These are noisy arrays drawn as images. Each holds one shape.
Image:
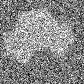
car
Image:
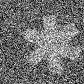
asterisk
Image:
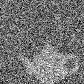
teapot
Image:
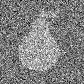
pear
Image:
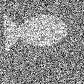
fish
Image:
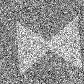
bow tie
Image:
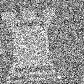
chess rook
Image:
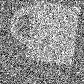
cup
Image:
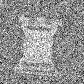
chess rook
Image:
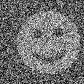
smiling face
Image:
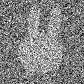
rabbit's head
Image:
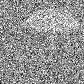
umbrella
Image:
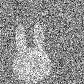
rabbit's head
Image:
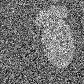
footprint
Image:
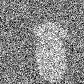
footprint
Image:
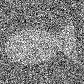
fish
